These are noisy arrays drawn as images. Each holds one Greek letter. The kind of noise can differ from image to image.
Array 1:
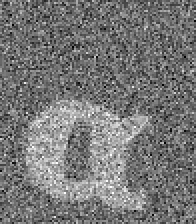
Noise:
independent entries
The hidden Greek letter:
alpha
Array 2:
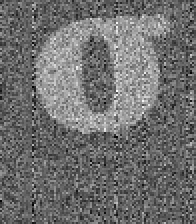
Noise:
columns of uneven size
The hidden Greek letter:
sigma
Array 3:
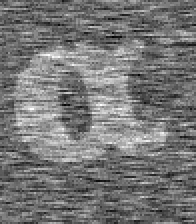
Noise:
streaked along the rows
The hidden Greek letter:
alpha
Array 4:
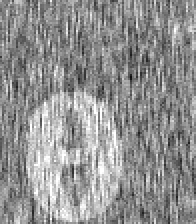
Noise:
streaked along the columns
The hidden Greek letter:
theta
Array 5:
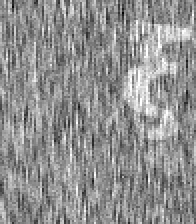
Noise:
streaked along the columns
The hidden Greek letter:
xi
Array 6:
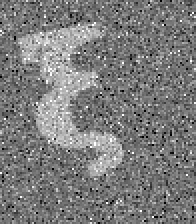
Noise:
heavy tails
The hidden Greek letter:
xi
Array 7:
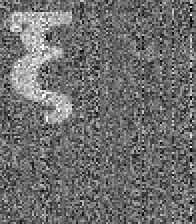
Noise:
columns of uneven size
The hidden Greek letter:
xi
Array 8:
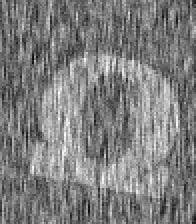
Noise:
streaked along the columns
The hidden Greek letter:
omega
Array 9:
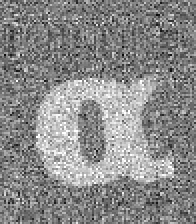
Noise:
low rank plus noise
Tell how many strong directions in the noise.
three or four
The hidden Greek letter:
alpha
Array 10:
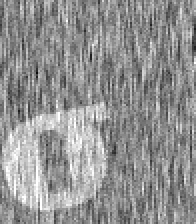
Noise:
streaked along the columns
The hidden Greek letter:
sigma
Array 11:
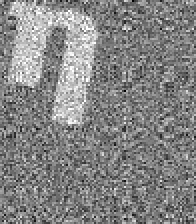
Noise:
low rank plus noise
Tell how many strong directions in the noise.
two
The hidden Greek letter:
eta
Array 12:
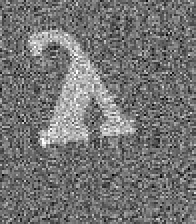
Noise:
low rank plus noise
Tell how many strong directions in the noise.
three or four
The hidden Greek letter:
lambda
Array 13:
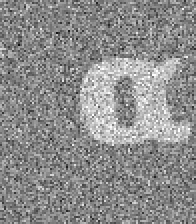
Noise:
independent entries
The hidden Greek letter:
alpha
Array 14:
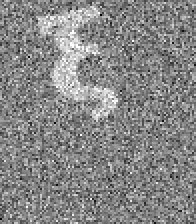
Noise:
independent entries
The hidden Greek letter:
xi
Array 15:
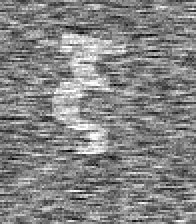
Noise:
streaked along the rows
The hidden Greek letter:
xi
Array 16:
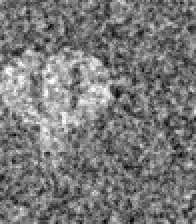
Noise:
blotchy
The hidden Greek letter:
phi
